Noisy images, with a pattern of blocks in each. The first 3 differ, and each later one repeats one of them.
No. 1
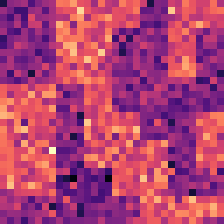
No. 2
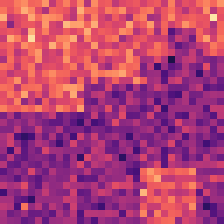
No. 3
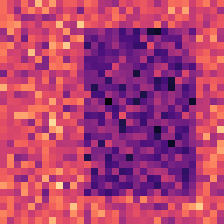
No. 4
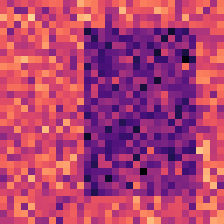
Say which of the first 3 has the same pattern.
3
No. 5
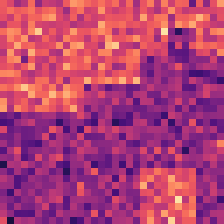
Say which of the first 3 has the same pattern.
2
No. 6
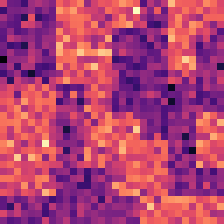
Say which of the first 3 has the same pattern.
1
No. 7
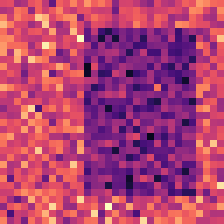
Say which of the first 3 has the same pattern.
3
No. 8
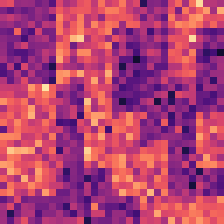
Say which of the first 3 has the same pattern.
1
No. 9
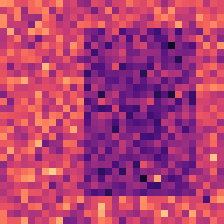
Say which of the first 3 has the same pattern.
3
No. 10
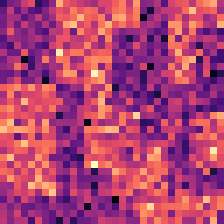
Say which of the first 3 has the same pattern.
1
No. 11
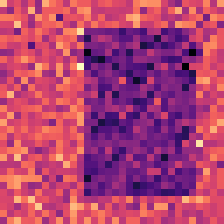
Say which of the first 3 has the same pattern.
3
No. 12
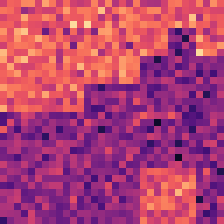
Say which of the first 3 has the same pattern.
2
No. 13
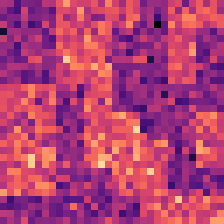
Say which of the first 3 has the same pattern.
1
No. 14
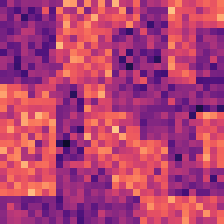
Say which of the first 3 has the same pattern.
1
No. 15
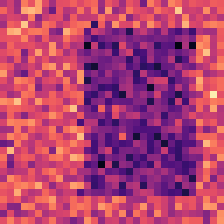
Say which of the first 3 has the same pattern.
3
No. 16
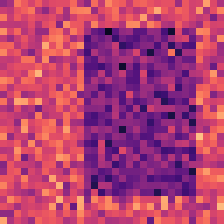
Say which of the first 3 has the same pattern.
3
